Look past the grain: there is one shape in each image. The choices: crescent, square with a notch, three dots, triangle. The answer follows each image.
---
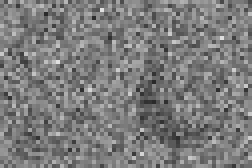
crescent
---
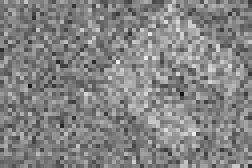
square with a notch
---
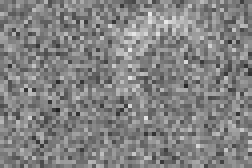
crescent
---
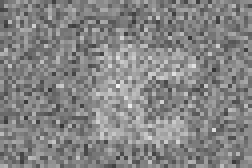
square with a notch
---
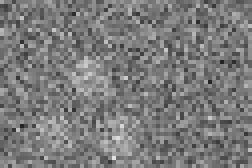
three dots
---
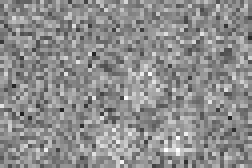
three dots
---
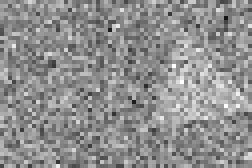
triangle
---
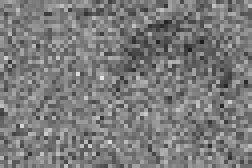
crescent
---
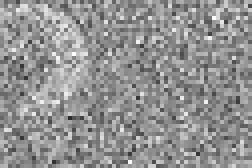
crescent
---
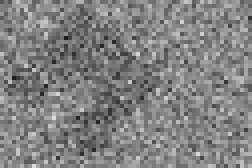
square with a notch
